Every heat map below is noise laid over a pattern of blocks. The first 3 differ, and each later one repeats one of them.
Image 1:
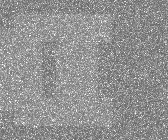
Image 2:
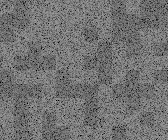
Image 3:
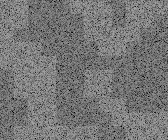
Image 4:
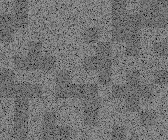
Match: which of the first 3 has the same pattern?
2
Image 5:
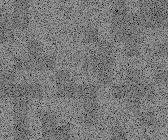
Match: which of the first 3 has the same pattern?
2
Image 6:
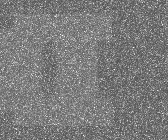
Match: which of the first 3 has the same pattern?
1
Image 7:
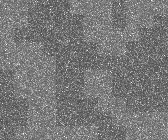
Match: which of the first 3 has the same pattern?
3
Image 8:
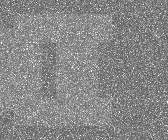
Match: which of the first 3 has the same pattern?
1
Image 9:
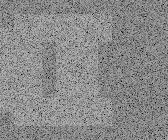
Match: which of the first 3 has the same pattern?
1
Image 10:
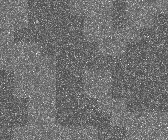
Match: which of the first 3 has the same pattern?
3
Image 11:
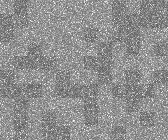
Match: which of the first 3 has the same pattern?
2
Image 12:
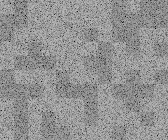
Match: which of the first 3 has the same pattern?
2
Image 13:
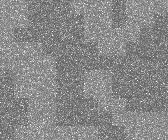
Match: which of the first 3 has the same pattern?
3
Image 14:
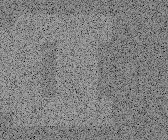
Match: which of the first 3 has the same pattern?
1
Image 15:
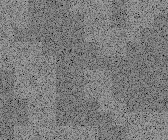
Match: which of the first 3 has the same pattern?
3
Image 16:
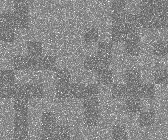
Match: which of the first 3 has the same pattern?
2
